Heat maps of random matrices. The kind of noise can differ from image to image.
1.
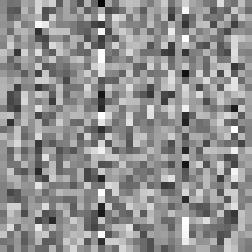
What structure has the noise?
columns of uneven size
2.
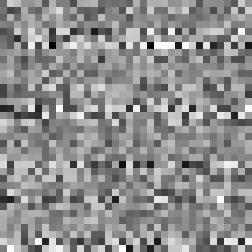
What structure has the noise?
rows of uneven size
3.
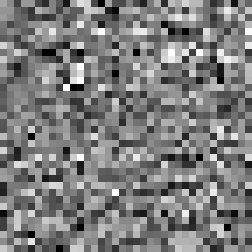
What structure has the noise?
low rank plus noise
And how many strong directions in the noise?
three or four
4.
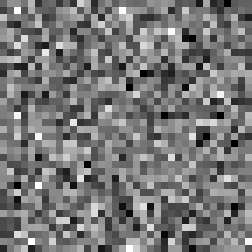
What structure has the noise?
independent entries
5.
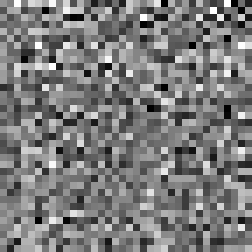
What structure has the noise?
low rank plus noise
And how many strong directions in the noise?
three or four
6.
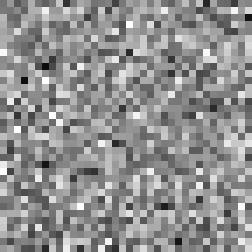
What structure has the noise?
independent entries
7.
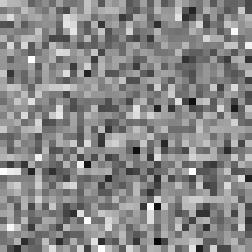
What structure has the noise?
low rank plus noise
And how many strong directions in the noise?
five to eight
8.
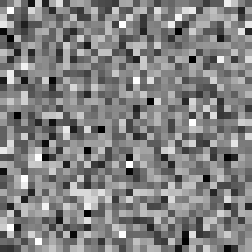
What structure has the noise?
independent entries
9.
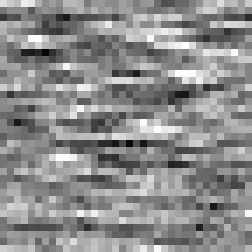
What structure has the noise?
streaked along the rows
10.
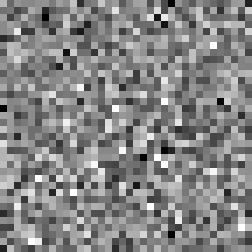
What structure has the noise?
independent entries
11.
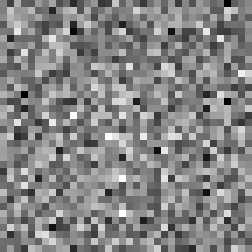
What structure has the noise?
low rank plus noise
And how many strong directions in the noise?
five to eight
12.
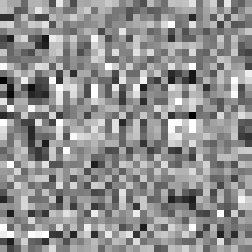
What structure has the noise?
low rank plus noise
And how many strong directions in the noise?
two
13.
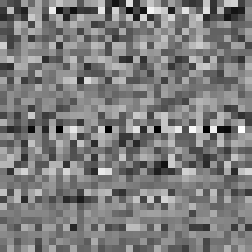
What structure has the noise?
rows of uneven size
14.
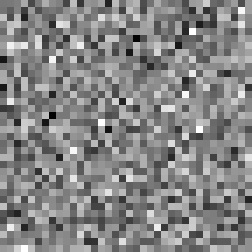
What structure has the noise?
independent entries
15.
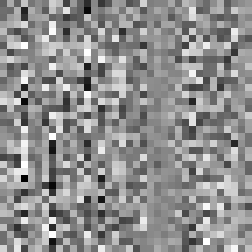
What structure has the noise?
columns of uneven size
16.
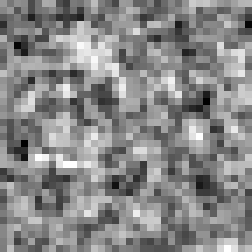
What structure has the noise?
blotchy
